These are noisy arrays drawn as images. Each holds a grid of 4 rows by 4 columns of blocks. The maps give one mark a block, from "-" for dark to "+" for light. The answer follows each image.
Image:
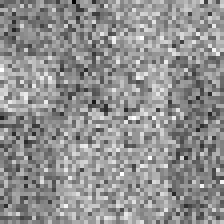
- - + +
+ - + -
- + + -
- + + -
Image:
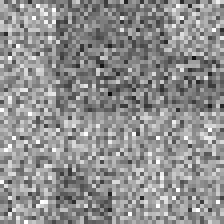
+ - - +
+ - - -
+ + + +
+ - + +
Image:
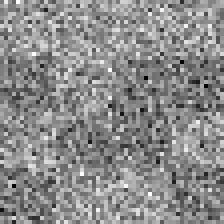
+ + + +
- + - -
+ - - +
- + + -
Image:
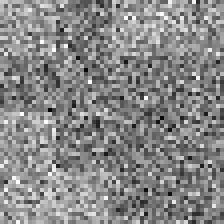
+ - + +
- - - -
+ - - -
+ + - -
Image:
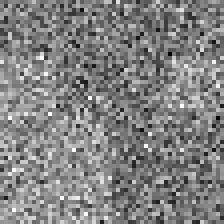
- - - -
+ - - +
+ + - -
+ + - -
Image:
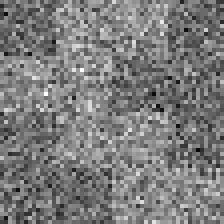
- + + -
+ + - -
- + + -
- - + +
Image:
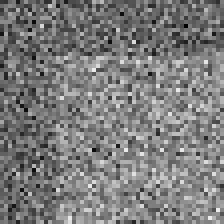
- - - -
- + + +
- + + +
- + + +
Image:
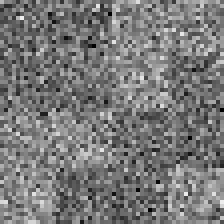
- - + +
- - + -
+ + - -
+ - - +
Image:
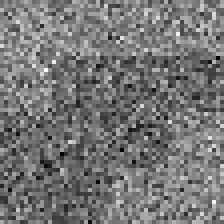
+ + + +
+ - - -
- - - +
- - + +
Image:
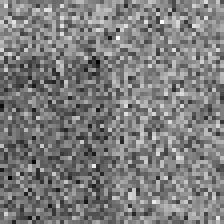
+ + + +
- - + +
- - + +
- - + +
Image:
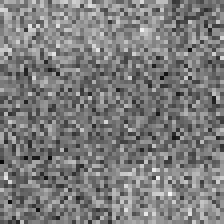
+ + + -
- - - -
- - - -
- - + +
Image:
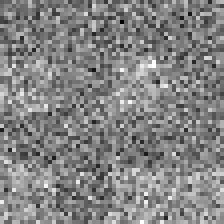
- - - -
+ - + -
- - - -
+ - + +
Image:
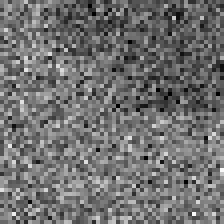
+ - - -
+ + - -
+ + + +
+ + + +
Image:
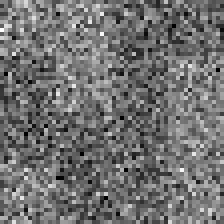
+ + - -
- + - +
- - - +
+ - - +
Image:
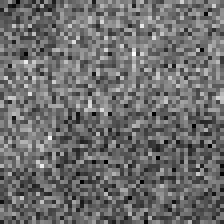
- + + +
+ + + +
+ - - -
- - - -
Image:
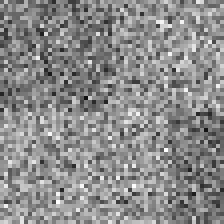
- - + +
- - + +
+ + + -
+ + + -
